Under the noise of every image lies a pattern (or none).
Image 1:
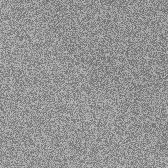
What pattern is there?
a sharp edge
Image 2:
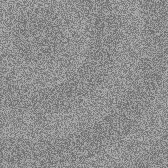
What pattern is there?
rings round one point
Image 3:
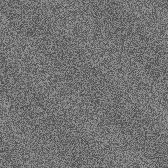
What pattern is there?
diagonal stripes
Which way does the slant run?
top left to bottom right
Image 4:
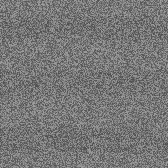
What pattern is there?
horizontal stripes
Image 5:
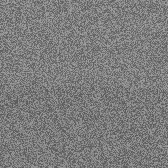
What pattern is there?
a sharp edge
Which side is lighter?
top
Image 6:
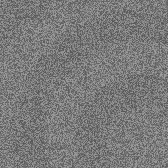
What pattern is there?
rings round one point
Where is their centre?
bottom right
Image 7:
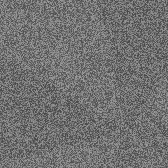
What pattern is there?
spokes from one point
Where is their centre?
bottom right
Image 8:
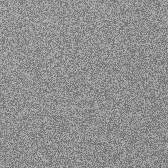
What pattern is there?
a smooth slope
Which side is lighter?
top left
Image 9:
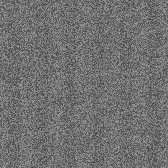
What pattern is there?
vertical stripes
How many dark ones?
6
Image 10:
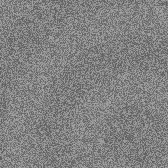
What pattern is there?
rings round one point
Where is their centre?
bottom right
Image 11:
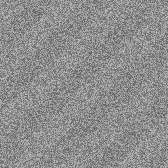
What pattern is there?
diagonal stripes
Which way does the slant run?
bottom left to top right
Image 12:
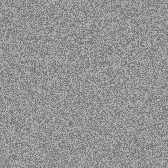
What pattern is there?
only noise
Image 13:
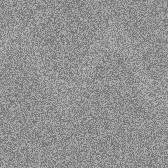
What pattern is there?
a wavy band
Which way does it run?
left to right
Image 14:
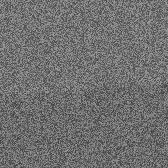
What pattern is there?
a sharp edge
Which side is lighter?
top
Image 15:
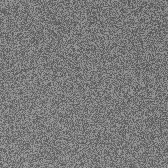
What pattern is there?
a smooth slope
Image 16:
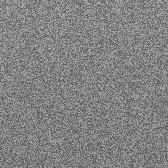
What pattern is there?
a smooth slope
